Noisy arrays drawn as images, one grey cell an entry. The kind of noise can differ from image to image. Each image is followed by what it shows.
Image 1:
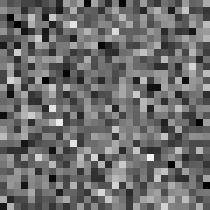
independent entries
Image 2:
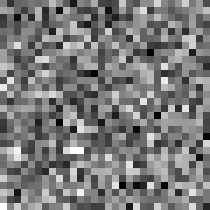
independent entries
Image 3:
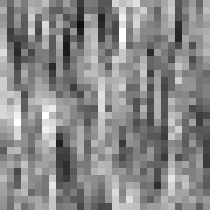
streaked along the columns
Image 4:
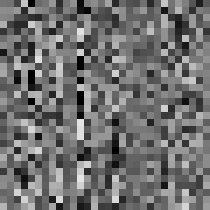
columns of uneven size
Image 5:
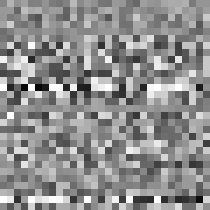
rows of uneven size
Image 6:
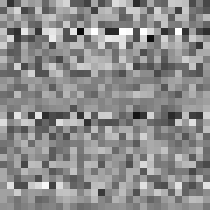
rows of uneven size
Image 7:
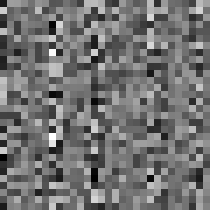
columns of uneven size
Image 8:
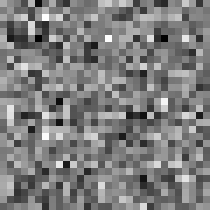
low rank plus noise
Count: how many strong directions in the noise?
three or four
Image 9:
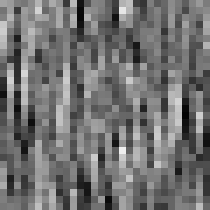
streaked along the columns
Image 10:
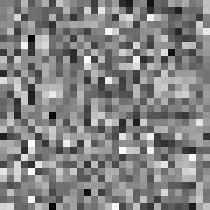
low rank plus noise
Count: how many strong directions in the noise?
five to eight
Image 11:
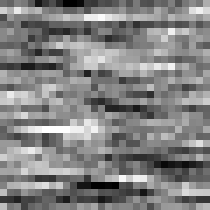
streaked along the rows
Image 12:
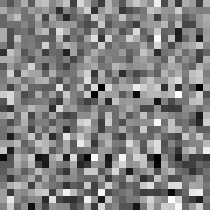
low rank plus noise
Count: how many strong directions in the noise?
three or four
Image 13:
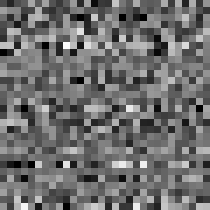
rows of uneven size
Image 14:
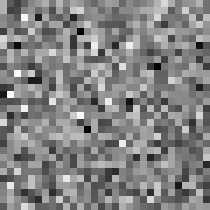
independent entries
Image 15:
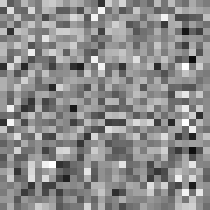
low rank plus noise
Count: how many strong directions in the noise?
two
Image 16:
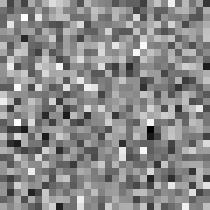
independent entries
